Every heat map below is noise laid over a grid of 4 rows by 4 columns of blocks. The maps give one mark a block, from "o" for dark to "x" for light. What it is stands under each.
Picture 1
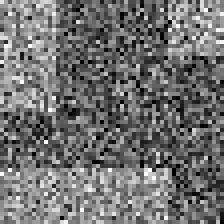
x o o x
x o o o
o o o o
x x x o
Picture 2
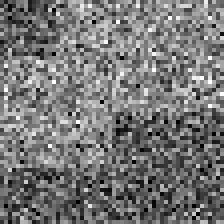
o x x x
x x x x
x x o o
o o o o
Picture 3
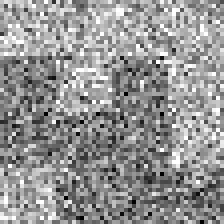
x x x x
o x o x
o o o x
x o o o
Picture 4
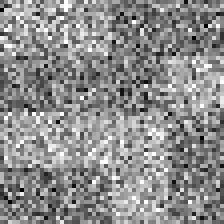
x x o o
o o o x
x x x o
o o x o
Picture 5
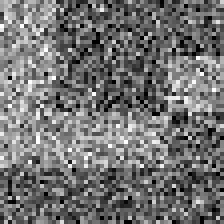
x o o o
x o o x
x x x o
o o o o
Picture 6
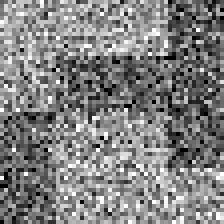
x x x o
x o o o
o x x o
o x x x
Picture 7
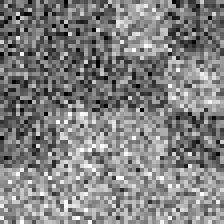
o o x o
o o o x
o x x o
x x x x
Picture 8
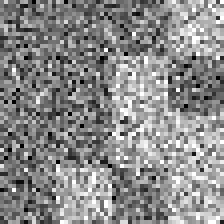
o o o x
o o x o
o o x x
o x o x
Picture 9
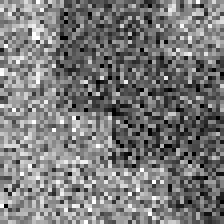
x o o x
x o o o
x x o o
x x x o
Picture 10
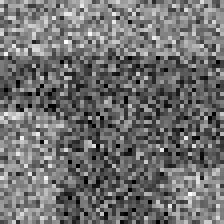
x x x x
o o o o
x o o o
x o o x
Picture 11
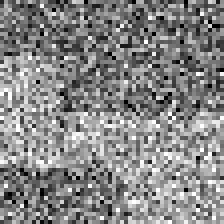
o o o o
x o o o
x x x x
o o x x
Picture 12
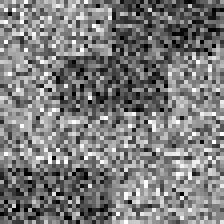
x x o o
x o o x
x x x x
o o x x
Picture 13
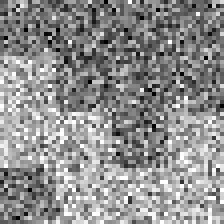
o o o o
x o o o
x x o x
o x x x
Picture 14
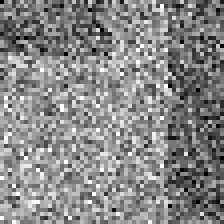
o o x o
x x x o
x x x o
x x x o
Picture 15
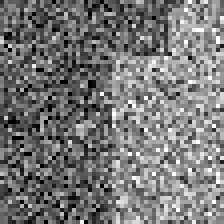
o o o x
o o x x
o o x x
o o x x
